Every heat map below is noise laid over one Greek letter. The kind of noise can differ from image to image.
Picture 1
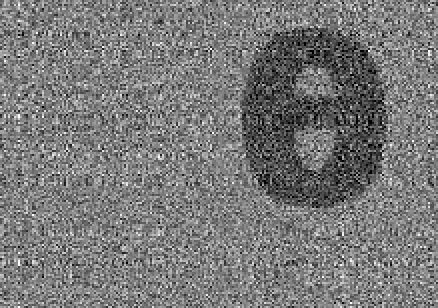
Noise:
low rank plus noise
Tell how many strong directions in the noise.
five to eight
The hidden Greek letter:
theta
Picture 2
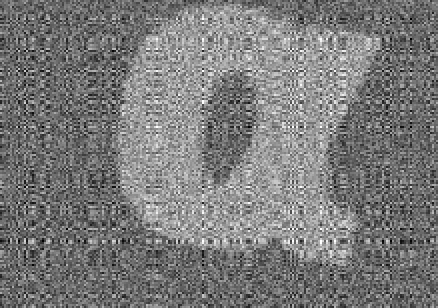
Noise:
low rank plus noise
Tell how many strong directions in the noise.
one
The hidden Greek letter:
alpha
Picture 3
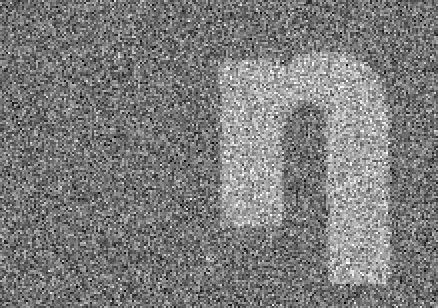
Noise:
independent entries
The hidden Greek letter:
eta
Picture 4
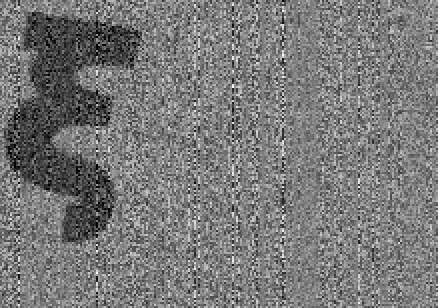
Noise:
columns of uneven size
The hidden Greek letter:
xi
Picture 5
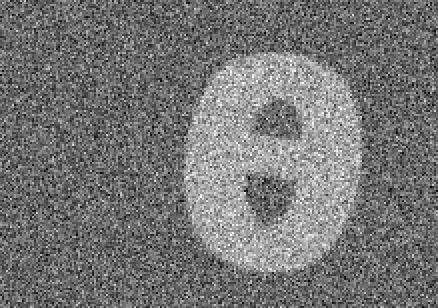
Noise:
independent entries
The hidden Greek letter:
theta
